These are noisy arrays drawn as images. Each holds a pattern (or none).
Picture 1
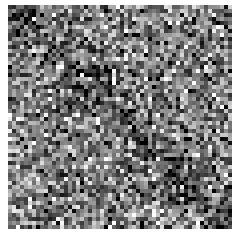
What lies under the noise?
blocks along the diagonal
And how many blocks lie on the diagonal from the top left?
7
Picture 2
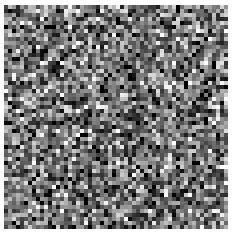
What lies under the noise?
only noise
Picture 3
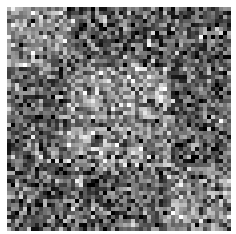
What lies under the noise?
blocks along the diagonal
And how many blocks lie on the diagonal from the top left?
3
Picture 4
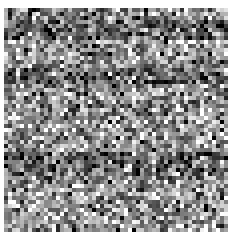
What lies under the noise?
bands of rows
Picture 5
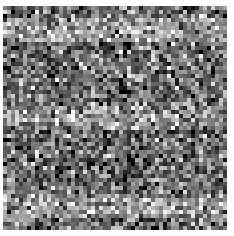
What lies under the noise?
bands of rows
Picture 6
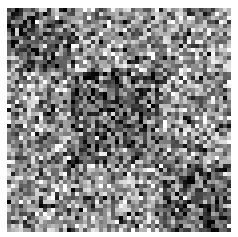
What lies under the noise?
blocks along the diagonal
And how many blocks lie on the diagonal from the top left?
3
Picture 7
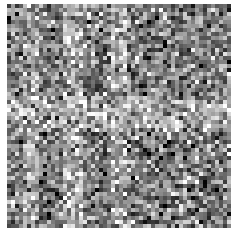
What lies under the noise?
bands of rows crossing bands of columns
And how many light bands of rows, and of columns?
1 and 3
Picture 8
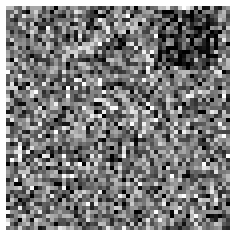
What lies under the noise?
one block
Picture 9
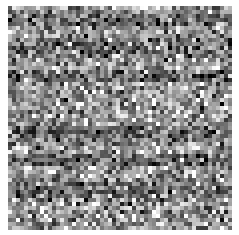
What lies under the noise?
bands of rows
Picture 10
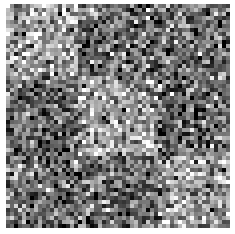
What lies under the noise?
blocks along the diagonal
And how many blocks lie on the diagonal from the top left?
3
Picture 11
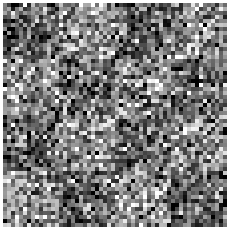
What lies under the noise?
a checkerboard
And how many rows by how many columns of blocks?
4 by 4
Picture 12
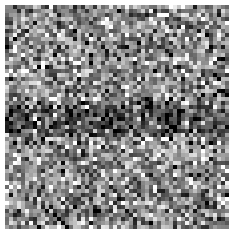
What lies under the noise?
one band of rows
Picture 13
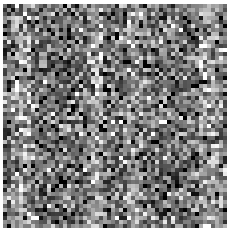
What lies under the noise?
bands of columns
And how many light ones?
4
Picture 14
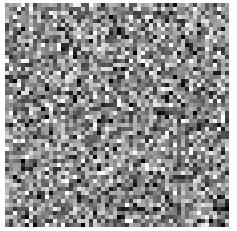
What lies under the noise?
only noise
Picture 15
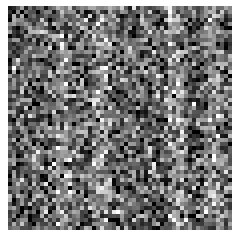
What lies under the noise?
bands of columns
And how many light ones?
4
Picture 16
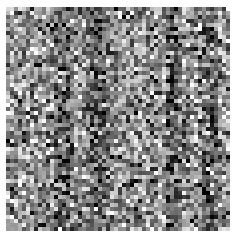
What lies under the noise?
bands of columns
